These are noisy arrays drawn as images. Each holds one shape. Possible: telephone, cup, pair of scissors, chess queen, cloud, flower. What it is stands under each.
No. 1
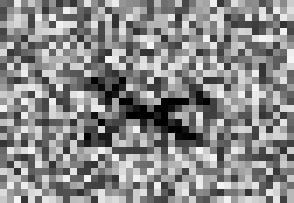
pair of scissors
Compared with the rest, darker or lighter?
darker
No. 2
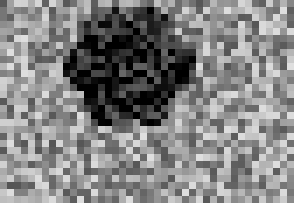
flower
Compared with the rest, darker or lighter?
darker
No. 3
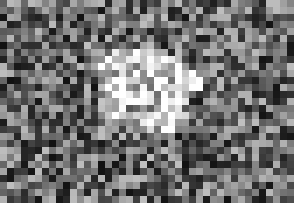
telephone
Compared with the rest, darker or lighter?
lighter
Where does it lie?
centre
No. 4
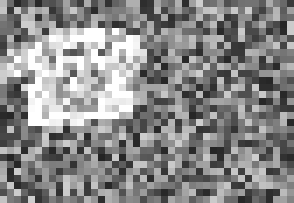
telephone
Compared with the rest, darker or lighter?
lighter
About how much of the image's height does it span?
half
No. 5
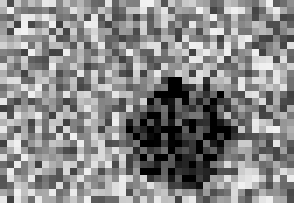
flower
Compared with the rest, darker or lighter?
darker
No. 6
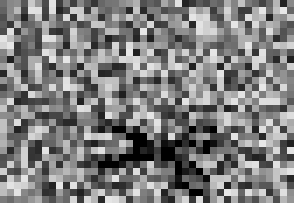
pair of scissors
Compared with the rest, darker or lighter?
darker
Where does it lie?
bottom middle
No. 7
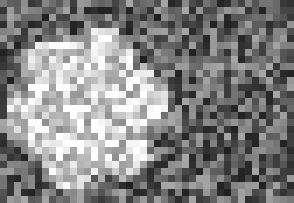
flower
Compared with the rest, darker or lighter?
lighter
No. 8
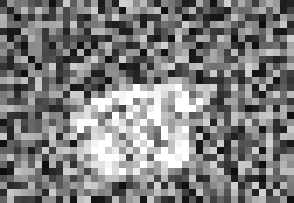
telephone
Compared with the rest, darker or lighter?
lighter
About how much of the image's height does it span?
half
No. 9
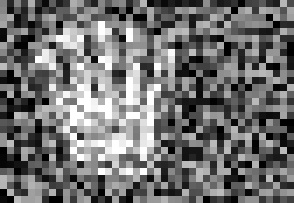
chess queen
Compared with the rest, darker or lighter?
lighter
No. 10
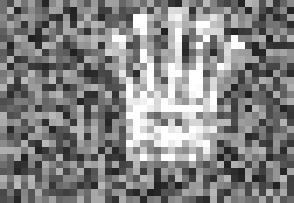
chess queen
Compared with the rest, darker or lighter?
lighter
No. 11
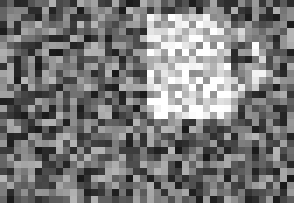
cup
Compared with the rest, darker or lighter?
lighter
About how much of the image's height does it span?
half
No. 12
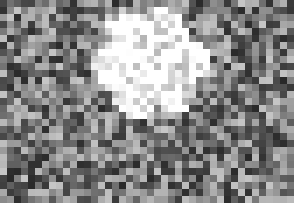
flower
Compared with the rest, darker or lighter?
lighter
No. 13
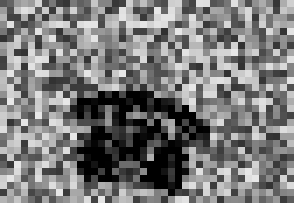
telephone
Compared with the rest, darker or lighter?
darker
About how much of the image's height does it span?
half
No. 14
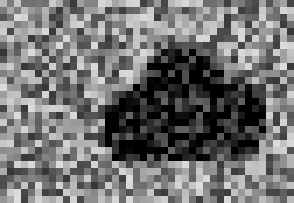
cloud
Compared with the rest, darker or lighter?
darker
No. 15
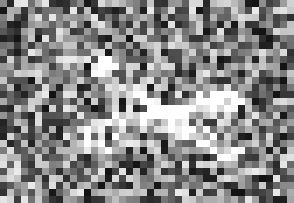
pair of scissors
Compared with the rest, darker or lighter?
lighter
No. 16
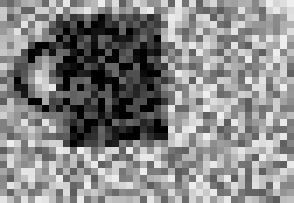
cup
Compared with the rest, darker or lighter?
darker
